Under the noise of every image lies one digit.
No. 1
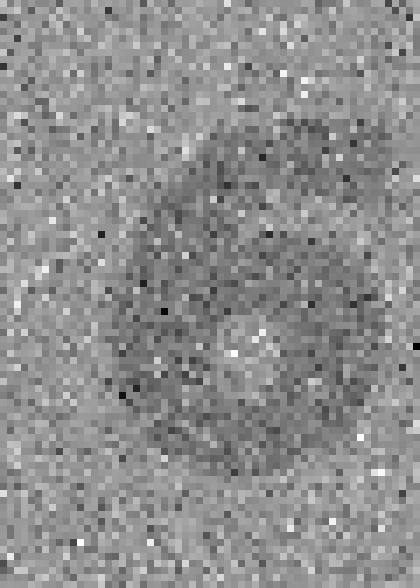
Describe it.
dark 6
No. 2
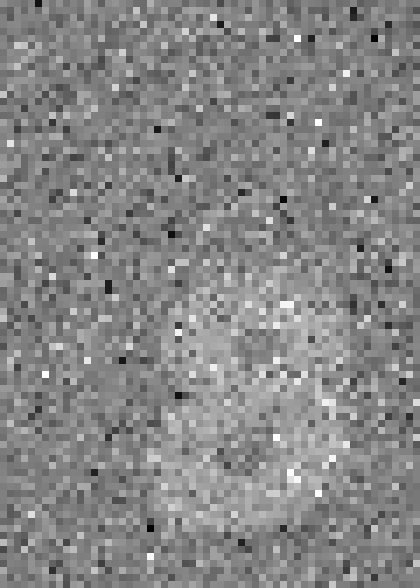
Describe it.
light 8
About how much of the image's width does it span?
half
